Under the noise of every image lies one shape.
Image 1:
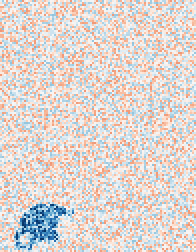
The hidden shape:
teapot
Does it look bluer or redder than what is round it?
bluer
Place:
bottom left
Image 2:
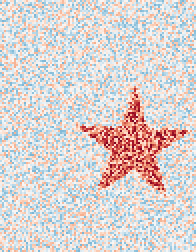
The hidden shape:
star
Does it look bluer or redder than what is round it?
redder
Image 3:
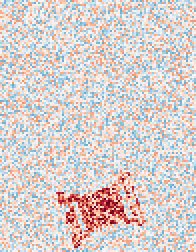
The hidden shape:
chess rook
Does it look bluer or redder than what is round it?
redder
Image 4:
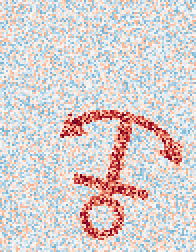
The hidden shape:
anchor
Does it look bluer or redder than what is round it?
redder
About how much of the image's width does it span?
two thirds
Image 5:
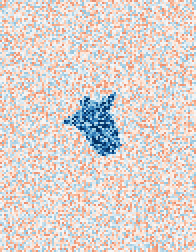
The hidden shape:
bell
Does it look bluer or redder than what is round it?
bluer
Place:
centre
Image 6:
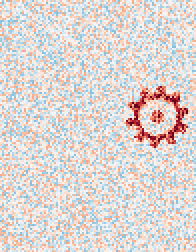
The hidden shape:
gear
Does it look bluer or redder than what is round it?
redder
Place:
middle right
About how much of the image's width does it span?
a third
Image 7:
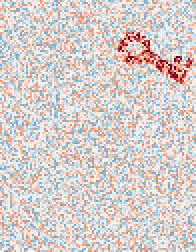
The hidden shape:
key
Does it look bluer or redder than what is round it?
redder
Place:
top right
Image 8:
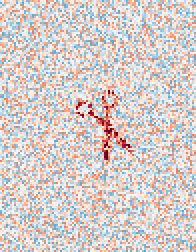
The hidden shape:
pair of scissors
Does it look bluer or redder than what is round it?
redder
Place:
centre
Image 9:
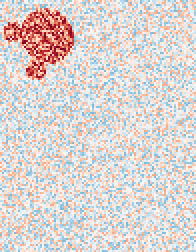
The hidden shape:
bear's head
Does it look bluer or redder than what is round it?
redder
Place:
top left
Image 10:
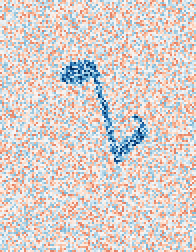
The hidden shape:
musical note
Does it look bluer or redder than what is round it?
bluer
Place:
centre
